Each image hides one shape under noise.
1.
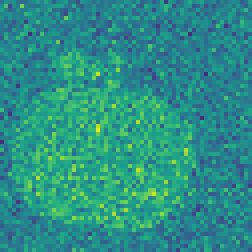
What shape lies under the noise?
apple
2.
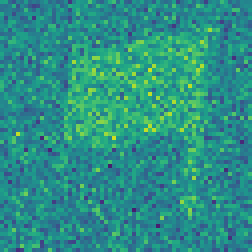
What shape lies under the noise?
flag
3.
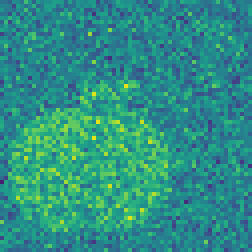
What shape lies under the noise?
apple
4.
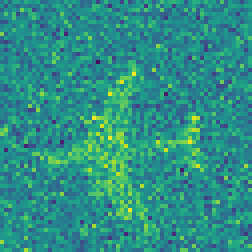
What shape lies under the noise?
airplane
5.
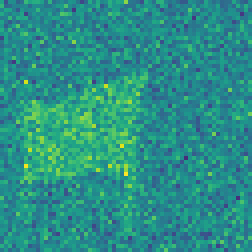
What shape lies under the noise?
flag
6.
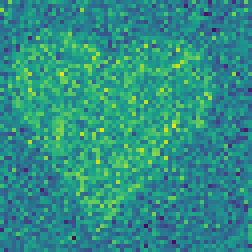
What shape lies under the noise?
heart
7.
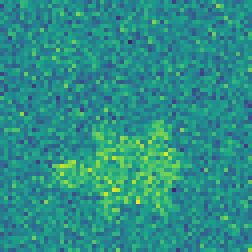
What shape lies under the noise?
turtle
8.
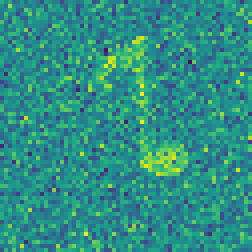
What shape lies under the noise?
musical note
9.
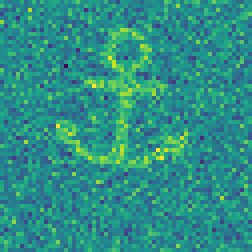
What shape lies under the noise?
anchor
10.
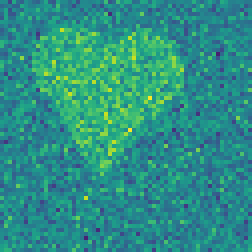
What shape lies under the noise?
heart
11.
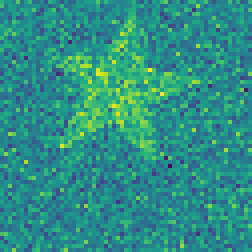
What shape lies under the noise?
star
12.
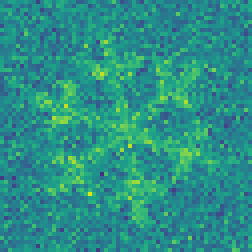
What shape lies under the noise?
snowflake
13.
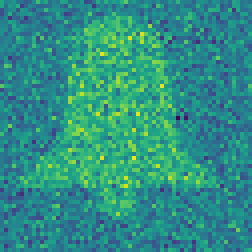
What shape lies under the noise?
bell
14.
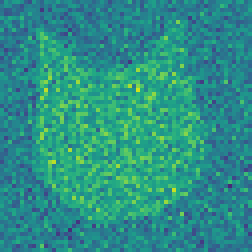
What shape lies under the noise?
cat's head
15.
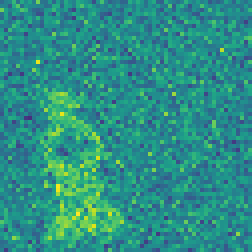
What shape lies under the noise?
chess bishop
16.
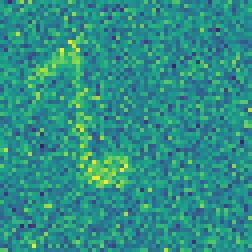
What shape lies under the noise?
musical note
